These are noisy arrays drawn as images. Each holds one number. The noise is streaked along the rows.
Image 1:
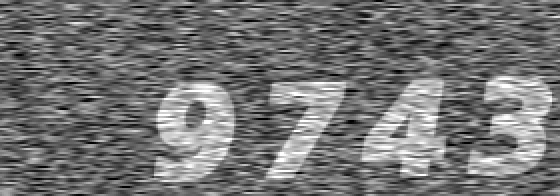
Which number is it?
9743
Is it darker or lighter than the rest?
lighter
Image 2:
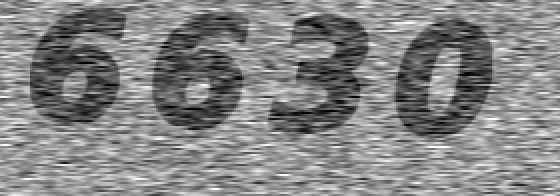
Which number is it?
6630
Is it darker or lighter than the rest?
darker
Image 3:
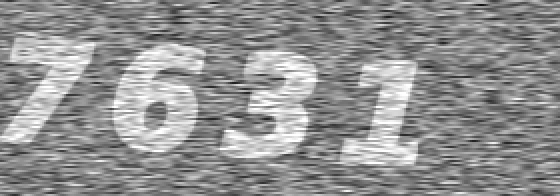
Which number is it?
7631
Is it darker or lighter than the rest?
lighter
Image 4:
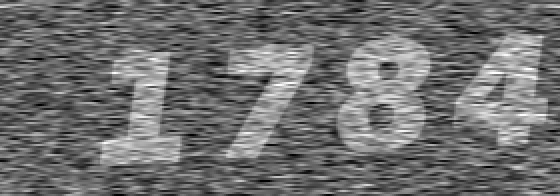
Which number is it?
1784
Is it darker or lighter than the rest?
lighter
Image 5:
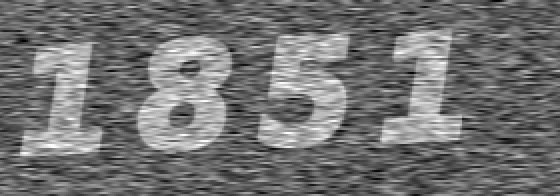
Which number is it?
1851
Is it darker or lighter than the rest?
lighter
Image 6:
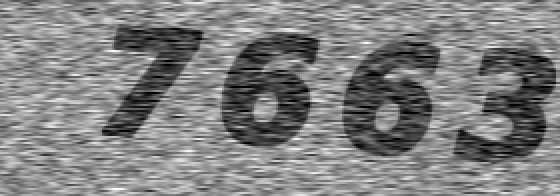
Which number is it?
7663
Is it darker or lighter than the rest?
darker
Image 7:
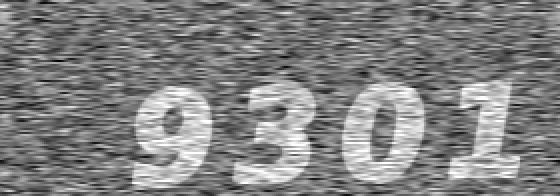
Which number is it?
9301
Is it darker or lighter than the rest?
lighter
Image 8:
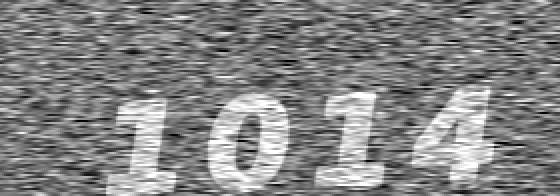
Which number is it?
1014
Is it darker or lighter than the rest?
lighter
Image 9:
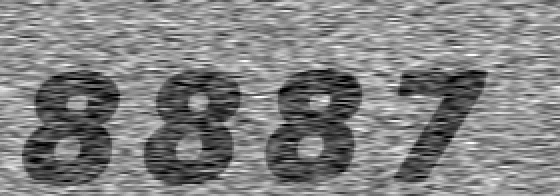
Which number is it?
8887
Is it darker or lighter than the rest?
darker
